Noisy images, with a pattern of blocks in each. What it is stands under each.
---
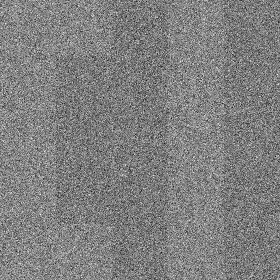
top and bottom mirror each other
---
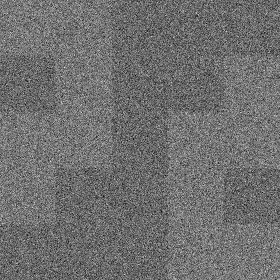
the same after a half turn
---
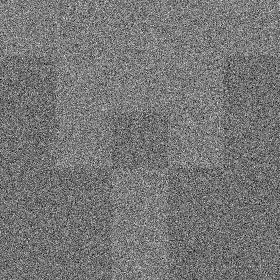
left and right mirror each other
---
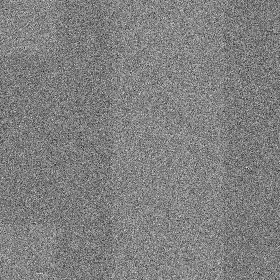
top and bottom mirror each other
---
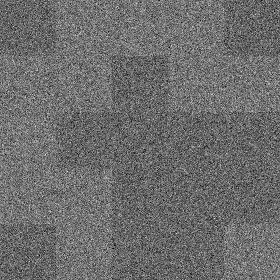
mirrored about the diagonal from the top left
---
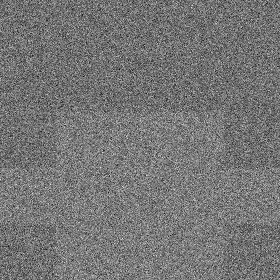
left and right mirror each other
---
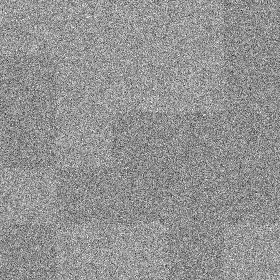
no symmetry
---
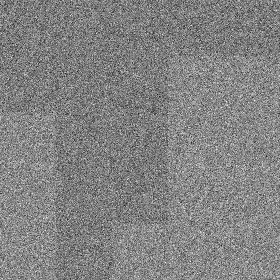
no symmetry
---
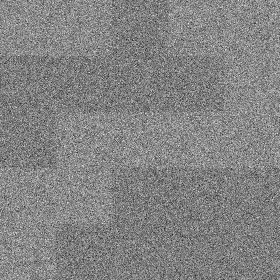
no symmetry
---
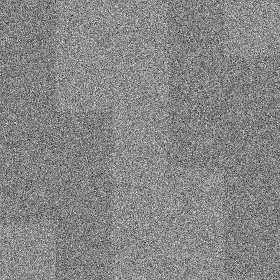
the same after a half turn
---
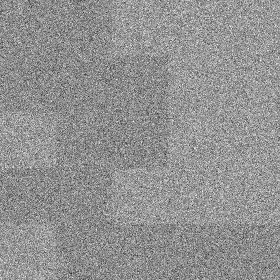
no symmetry
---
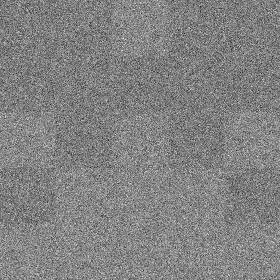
left and right mirror each other
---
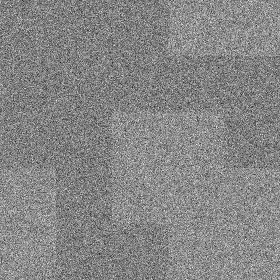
mirrored about the diagonal from the top left
